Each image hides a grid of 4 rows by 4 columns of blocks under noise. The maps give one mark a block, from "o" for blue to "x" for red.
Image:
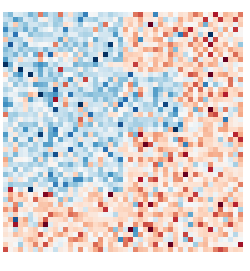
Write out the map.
o o x x
o o o x
o o x x
x x x x
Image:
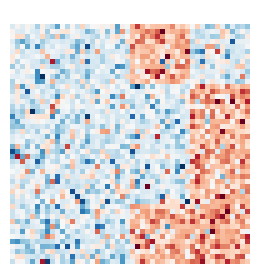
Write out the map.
o o x o
o o o x
o o o x
o o x x
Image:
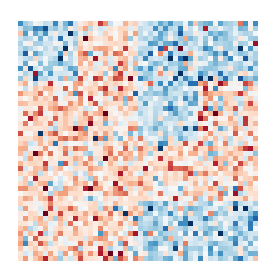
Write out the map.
o x o o
x x o x
x x x x
x x o o
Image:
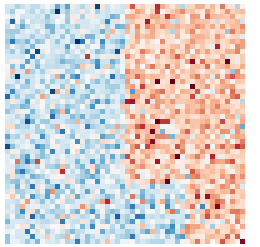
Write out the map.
o o x x
o o x x
o o x x
o o o x
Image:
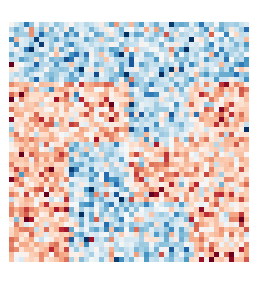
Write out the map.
o o o o
x x o x
x o x x
x o o x
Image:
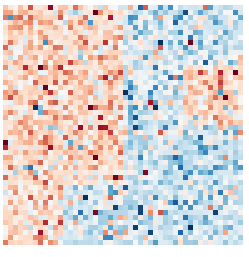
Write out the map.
x x o o
x x o x
x x o o
x o o o
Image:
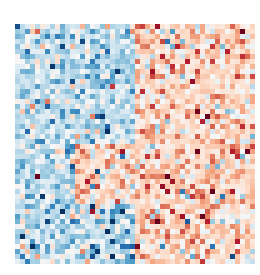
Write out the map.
o o x x
o o x x
o x x x
o o x x
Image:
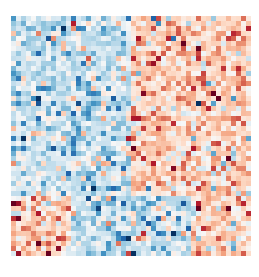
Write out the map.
o o x x
o o x x
o o x x
x o o x
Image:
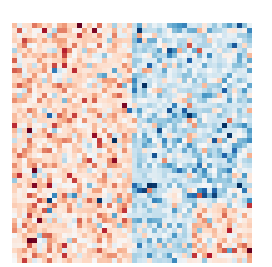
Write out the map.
x x o o
x x o o
x x o o
x x o x
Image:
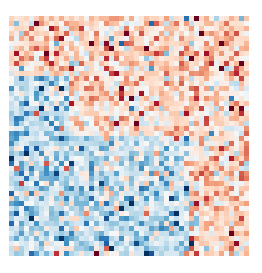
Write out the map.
x x x x
o x x x
o o o x
o o o x
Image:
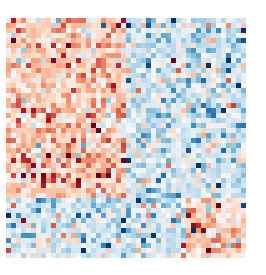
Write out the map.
x x o o
x x o o
x x o o
o o o x
